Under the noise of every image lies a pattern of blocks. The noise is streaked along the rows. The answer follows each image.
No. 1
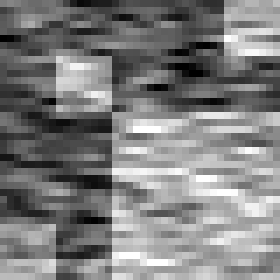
mirrored about the diagonal from the top left
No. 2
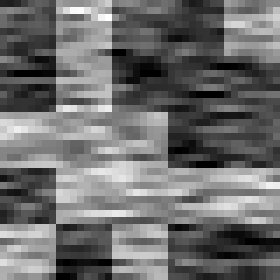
mirrored about the diagonal from the bottom left
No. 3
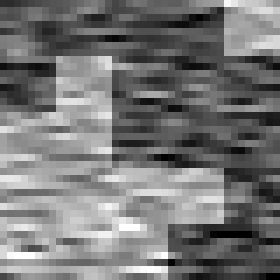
mirrored about the diagonal from the bottom left
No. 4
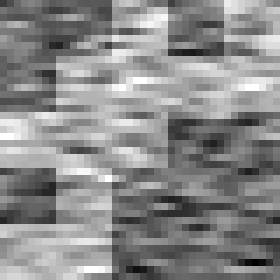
mirrored about the diagonal from the top left
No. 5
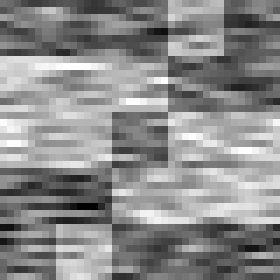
the same after a half turn
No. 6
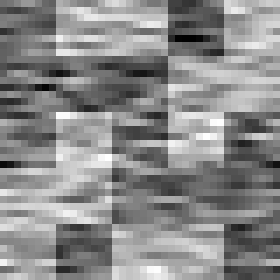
the same after a half turn
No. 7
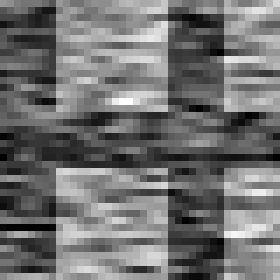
top and bottom mirror each other
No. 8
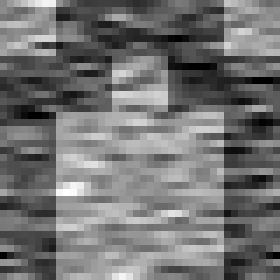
left and right mirror each other
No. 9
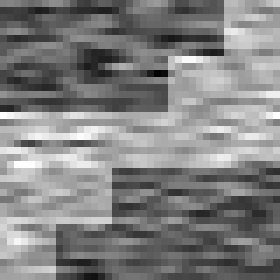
the same after a half turn
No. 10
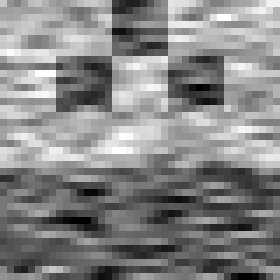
left and right mirror each other
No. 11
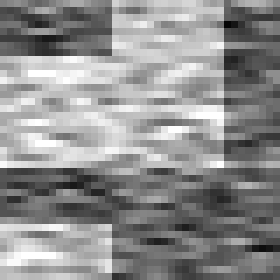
no symmetry
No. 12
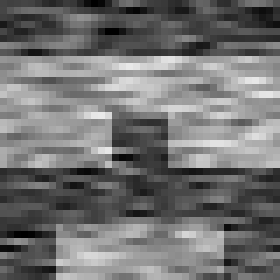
left and right mirror each other
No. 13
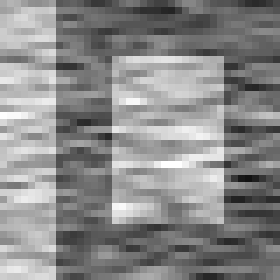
top and bottom mirror each other
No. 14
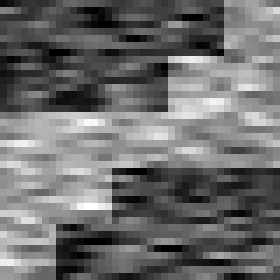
the same after a half turn
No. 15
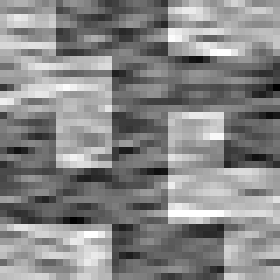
the same after a half turn
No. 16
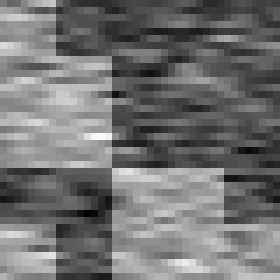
mirrored about the diagonal from the bottom left
